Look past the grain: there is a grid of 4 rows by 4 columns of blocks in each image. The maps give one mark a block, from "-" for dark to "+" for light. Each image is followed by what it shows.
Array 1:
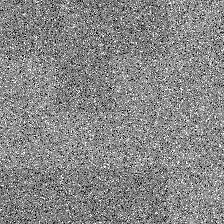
- - - +
+ - + +
+ + + +
- - - +
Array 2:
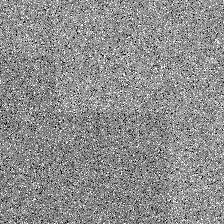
+ + + +
- + + +
- - - +
- - - +
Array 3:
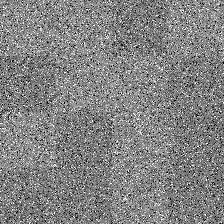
+ + - +
- + + -
+ - + -
- - + -
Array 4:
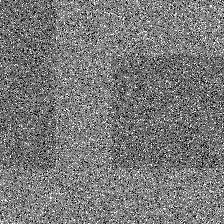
- + + +
- + - -
- + - -
+ + + +
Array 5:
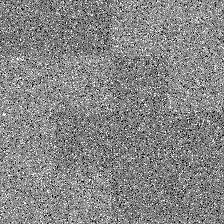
- - + +
+ + - +
+ - - -
+ + - -
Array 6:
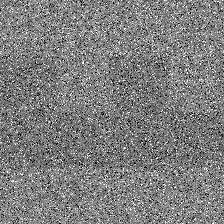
+ + + +
- + - +
- - - -
+ + + +
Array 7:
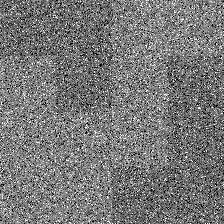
- - + +
+ - + -
+ + + -
+ + - -
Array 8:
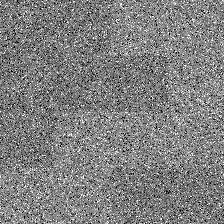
- - + +
- - - +
- + + +
+ + - -
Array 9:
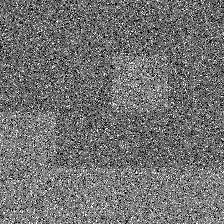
- - - -
- - + -
+ - - -
+ + + +
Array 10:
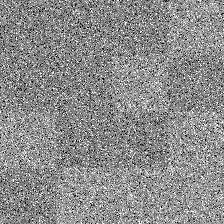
- - - +
- - + -
+ - - +
- + + +
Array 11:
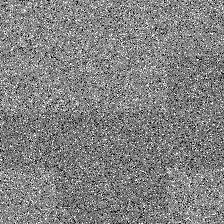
+ + + +
+ + + -
- - - -
+ - - +
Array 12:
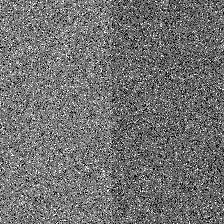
+ + - -
+ + - -
+ + - -
+ + - -
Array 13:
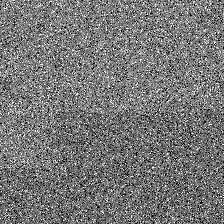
+ + + +
+ + + +
+ - - -
- - - -
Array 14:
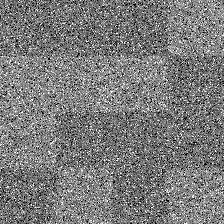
- - - +
+ + + -
+ - - -
- + - +
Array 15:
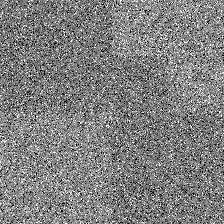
- - + +
- - - +
+ + - -
+ + - -
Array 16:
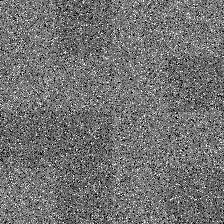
+ - + +
+ + + -
- - + +
+ - + -
